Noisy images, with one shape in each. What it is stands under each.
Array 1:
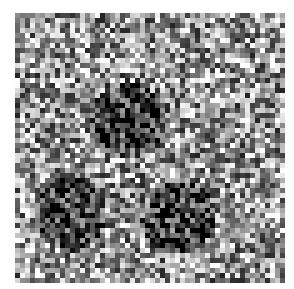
three dots
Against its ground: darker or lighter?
darker
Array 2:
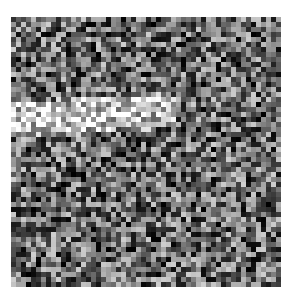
bar
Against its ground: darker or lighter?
lighter
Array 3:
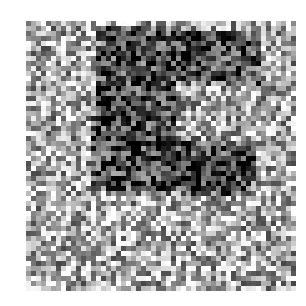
square with a notch
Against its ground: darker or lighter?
darker
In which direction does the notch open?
right
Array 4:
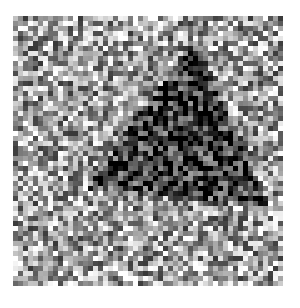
triangle
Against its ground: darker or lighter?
darker
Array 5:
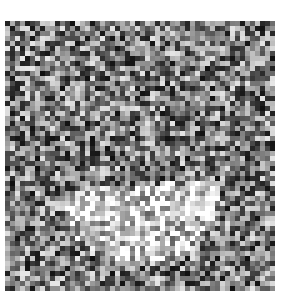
half disc
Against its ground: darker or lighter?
lighter
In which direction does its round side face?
down
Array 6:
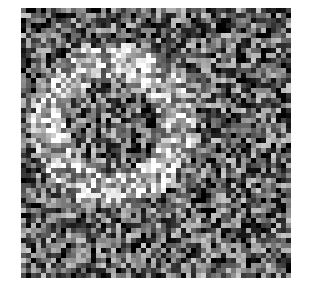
ring
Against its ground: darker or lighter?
lighter
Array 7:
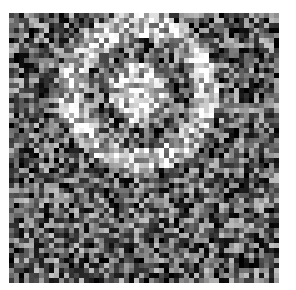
bullseye
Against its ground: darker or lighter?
lighter
